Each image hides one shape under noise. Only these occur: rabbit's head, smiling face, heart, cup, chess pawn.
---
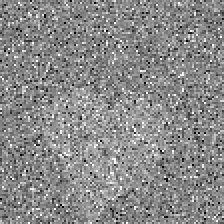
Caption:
light heart
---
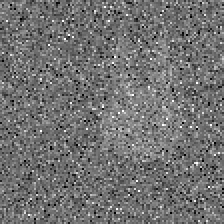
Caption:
light rabbit's head
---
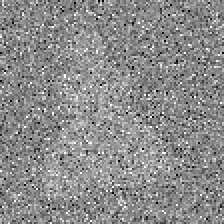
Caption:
light chess pawn
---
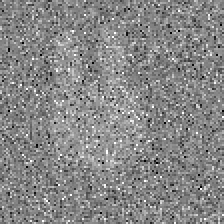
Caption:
light rabbit's head
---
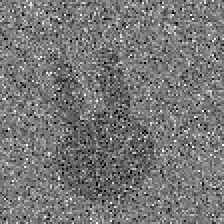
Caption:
dark rabbit's head
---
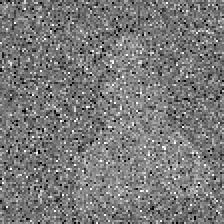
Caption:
light chess pawn
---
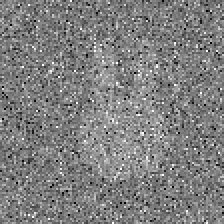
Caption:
light rabbit's head
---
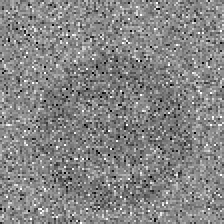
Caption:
dark smiling face
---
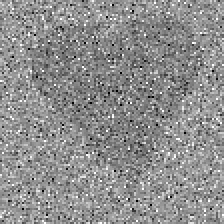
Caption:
dark heart
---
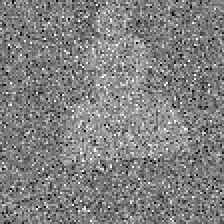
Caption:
light chess pawn
